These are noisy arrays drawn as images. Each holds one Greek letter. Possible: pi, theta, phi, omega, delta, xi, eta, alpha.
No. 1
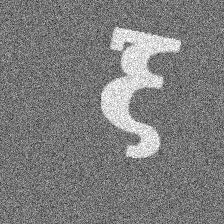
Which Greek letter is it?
xi
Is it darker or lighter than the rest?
lighter
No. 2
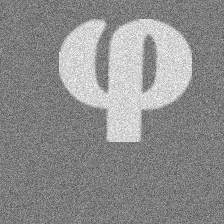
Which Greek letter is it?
phi
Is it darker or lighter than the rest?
lighter
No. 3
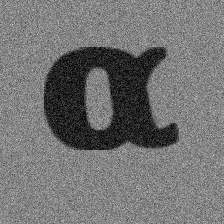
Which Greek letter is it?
alpha
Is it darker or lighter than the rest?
darker
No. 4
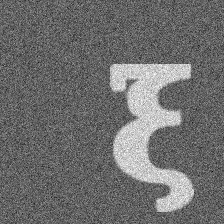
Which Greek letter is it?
xi
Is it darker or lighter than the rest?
lighter
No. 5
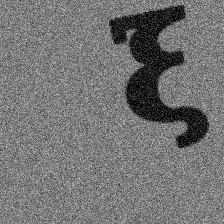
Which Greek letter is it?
xi
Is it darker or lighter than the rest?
darker
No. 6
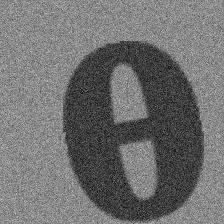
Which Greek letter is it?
theta
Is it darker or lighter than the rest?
darker
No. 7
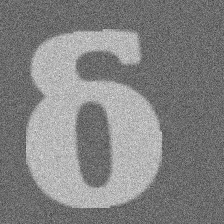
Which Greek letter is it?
delta
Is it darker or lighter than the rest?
lighter
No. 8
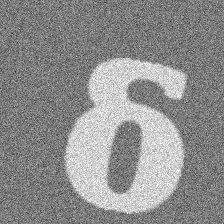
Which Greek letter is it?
delta
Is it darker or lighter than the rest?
lighter
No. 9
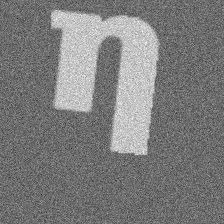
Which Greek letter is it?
eta
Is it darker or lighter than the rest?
lighter
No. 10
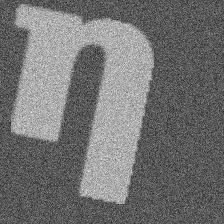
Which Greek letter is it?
eta
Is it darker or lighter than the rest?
lighter
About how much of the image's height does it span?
nearly all
